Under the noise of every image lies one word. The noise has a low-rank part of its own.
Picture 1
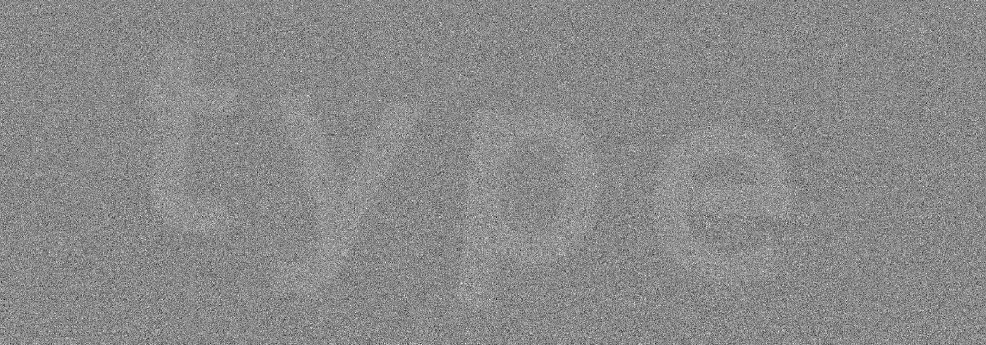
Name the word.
type
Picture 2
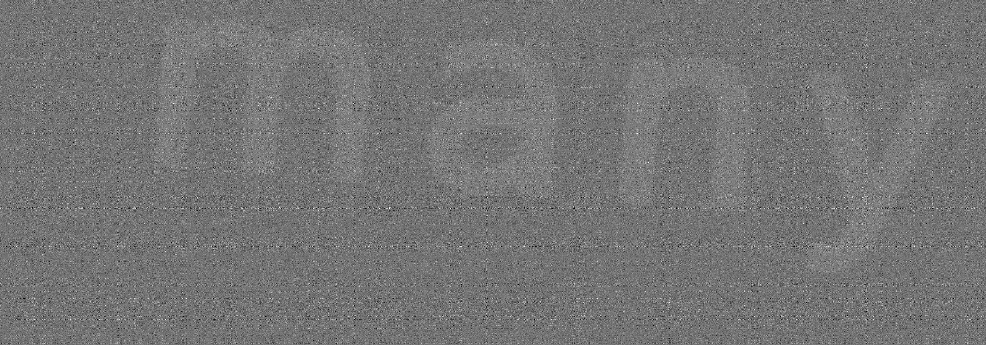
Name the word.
many
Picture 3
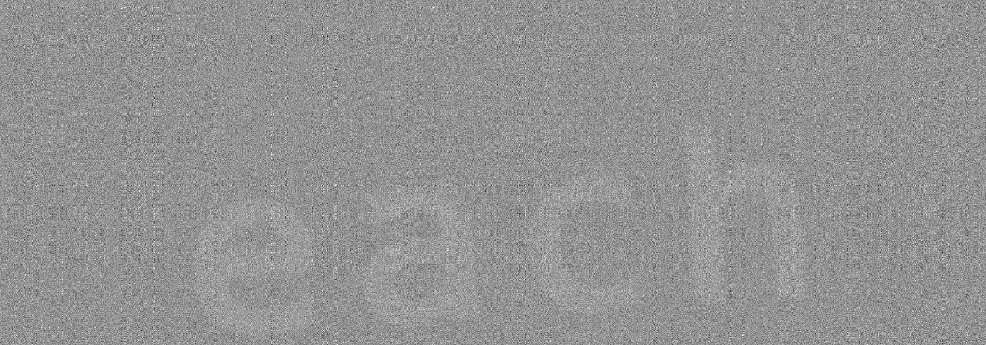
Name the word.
each
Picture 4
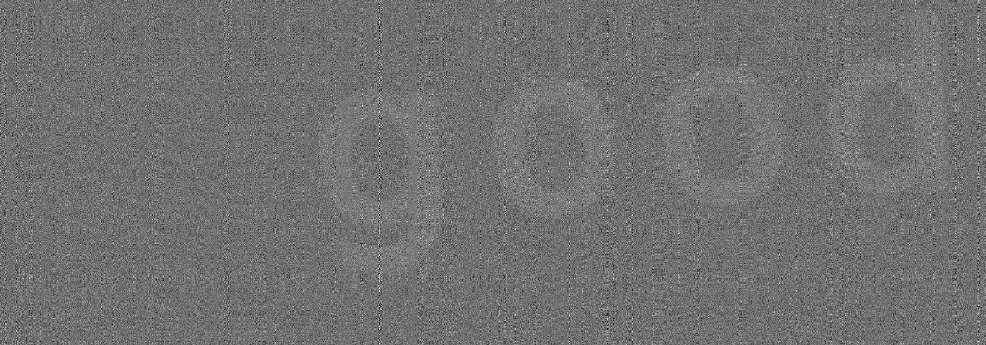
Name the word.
good
